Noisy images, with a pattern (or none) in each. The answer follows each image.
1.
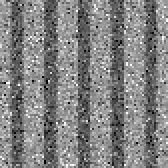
vertical stripes
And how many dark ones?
5
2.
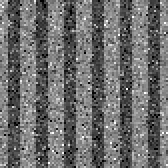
vertical stripes
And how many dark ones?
6
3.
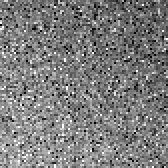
a smooth slope
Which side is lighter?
bottom left
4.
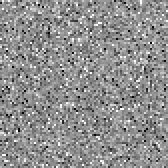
only noise
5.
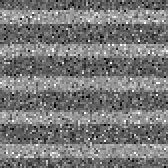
horizontal stripes
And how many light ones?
5
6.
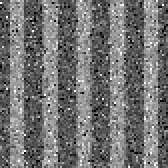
vertical stripes
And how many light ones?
5
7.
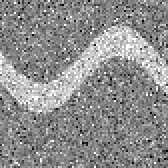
a wavy band
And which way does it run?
left to right
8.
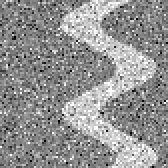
a wavy band
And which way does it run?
top to bottom
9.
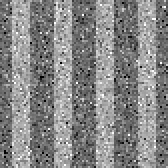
vertical stripes
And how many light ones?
4
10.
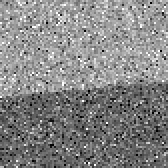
a sharp edge
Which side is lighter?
top
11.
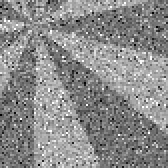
spokes from one point
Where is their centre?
top left
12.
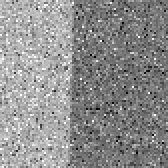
a sharp edge
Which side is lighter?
left
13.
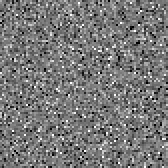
only noise
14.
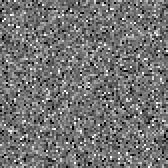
only noise
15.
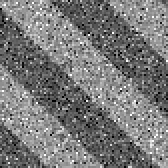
diagonal stripes
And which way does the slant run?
top left to bottom right
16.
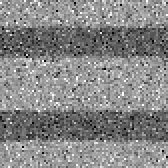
horizontal stripes
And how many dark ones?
2
